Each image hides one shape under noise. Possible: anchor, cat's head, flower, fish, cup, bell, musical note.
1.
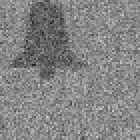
bell
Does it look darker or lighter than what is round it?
darker
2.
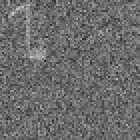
musical note
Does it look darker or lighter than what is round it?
lighter
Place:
top left
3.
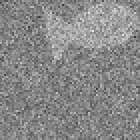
fish
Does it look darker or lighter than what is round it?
lighter
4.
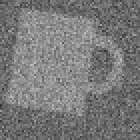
cup
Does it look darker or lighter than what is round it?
lighter
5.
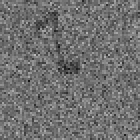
musical note
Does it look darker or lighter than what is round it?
darker
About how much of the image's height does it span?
half
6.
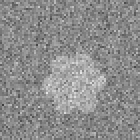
flower
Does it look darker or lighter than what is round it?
lighter
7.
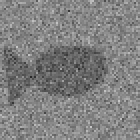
fish
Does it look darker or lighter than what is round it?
darker
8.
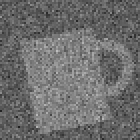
cup
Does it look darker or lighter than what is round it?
lighter
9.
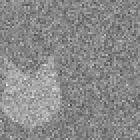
cat's head
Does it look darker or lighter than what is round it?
lighter
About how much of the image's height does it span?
half
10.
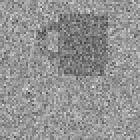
cup
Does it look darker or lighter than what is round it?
darker
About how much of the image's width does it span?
half
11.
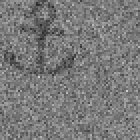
anchor
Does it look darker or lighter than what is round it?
darker
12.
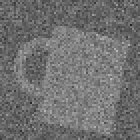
cup
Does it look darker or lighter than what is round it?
lighter
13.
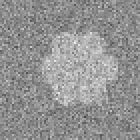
flower
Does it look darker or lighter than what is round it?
lighter
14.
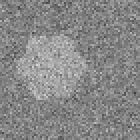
flower
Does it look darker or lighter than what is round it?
lighter
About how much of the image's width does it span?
half
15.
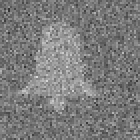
bell
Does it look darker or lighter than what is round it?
lighter
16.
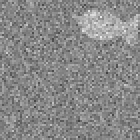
fish
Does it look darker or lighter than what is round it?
lighter
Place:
top right
